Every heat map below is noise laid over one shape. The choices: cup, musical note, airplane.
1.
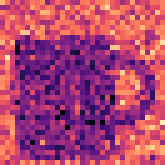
cup
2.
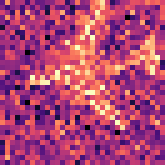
airplane
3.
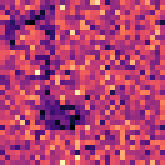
musical note
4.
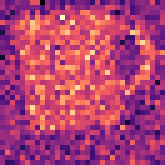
cup
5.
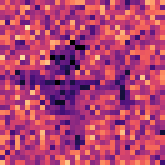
airplane
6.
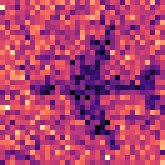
airplane
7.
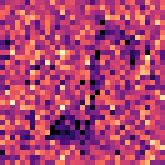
musical note
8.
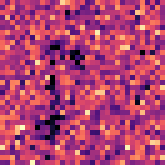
musical note
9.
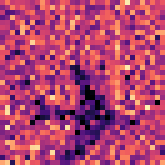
airplane
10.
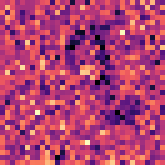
musical note
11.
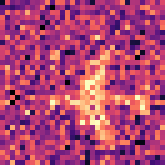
airplane
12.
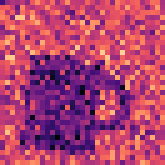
cup
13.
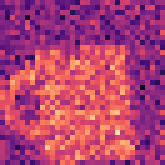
cup
